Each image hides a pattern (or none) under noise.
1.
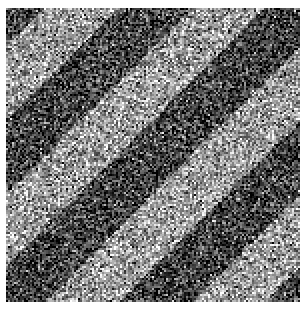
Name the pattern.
diagonal stripes
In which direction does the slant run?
bottom left to top right
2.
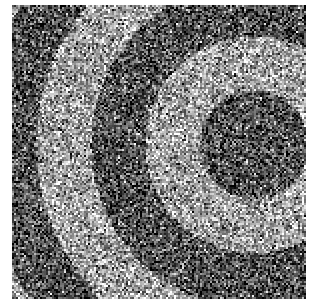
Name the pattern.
rings round one point
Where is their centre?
middle right
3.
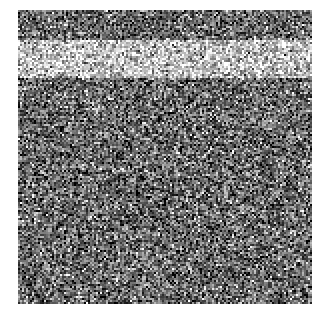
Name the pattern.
one horizontal stripe
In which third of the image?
top
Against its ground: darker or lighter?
lighter
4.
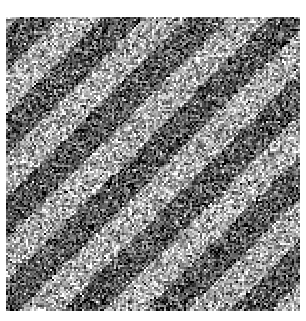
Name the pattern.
diagonal stripes
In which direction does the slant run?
bottom left to top right
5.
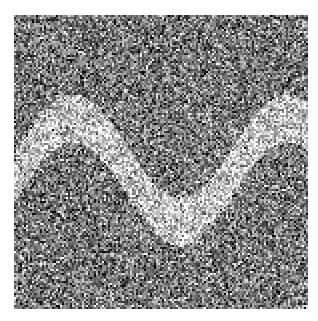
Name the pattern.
a wavy band
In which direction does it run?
left to right
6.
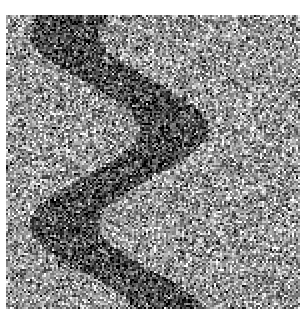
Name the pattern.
a wavy band
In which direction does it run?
top to bottom
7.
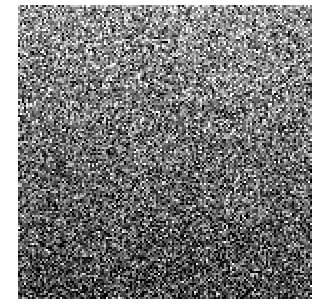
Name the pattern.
a smooth slope
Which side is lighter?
top
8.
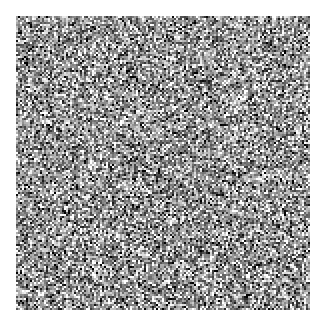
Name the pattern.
only noise
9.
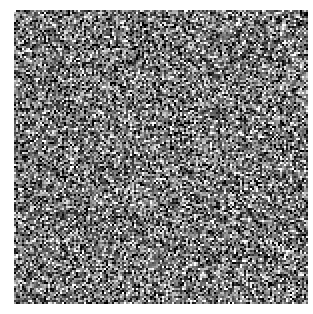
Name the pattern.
only noise
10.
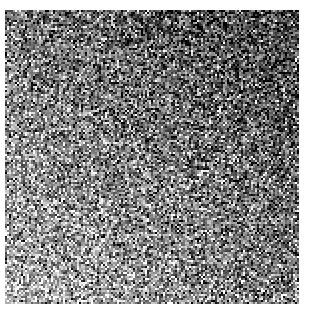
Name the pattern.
a smooth slope
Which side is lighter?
bottom left
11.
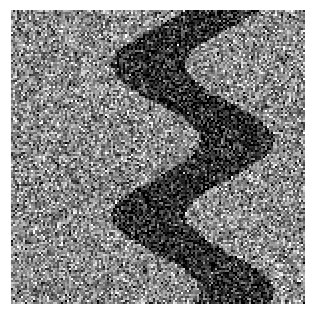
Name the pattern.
a wavy band
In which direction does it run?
top to bottom
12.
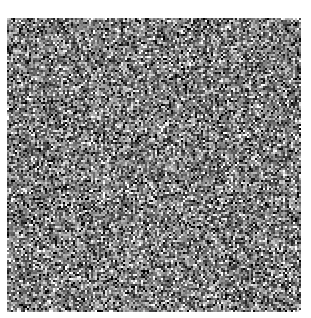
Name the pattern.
only noise
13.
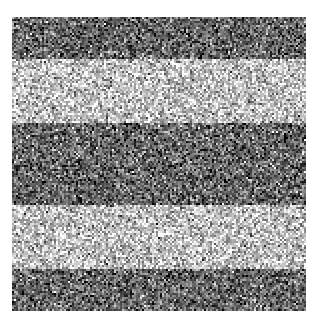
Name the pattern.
horizontal stripes
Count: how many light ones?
2
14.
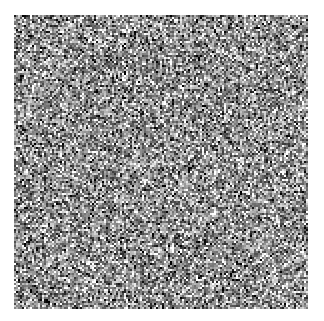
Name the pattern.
only noise
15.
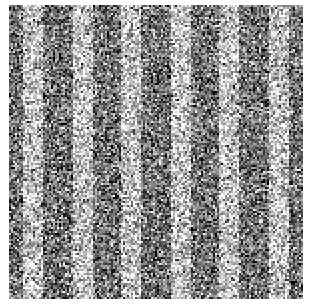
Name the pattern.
vertical stripes
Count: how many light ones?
6
